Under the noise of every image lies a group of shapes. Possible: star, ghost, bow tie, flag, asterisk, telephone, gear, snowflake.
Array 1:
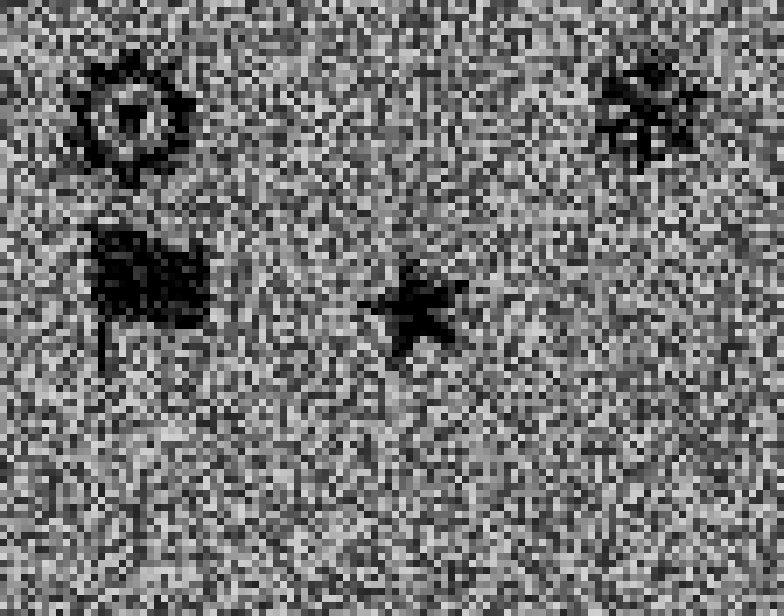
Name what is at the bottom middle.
nothing
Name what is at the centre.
star
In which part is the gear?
top left
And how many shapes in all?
4
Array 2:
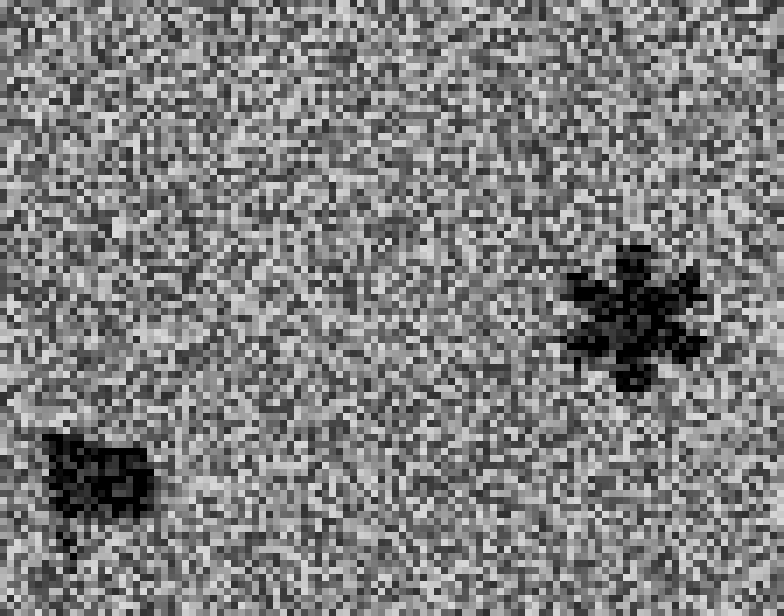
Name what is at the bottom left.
flag
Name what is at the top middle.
nothing
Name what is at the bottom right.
nothing
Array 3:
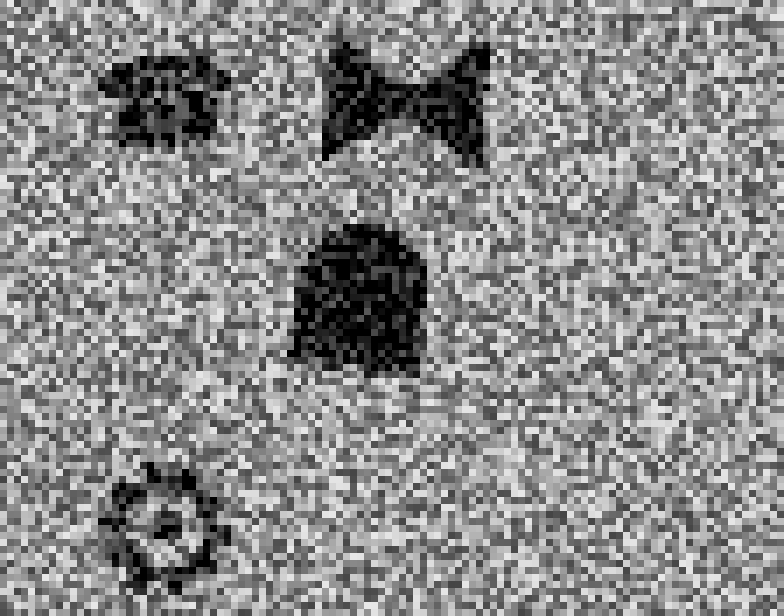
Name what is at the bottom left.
gear
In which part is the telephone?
top left
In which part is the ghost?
centre
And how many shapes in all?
4
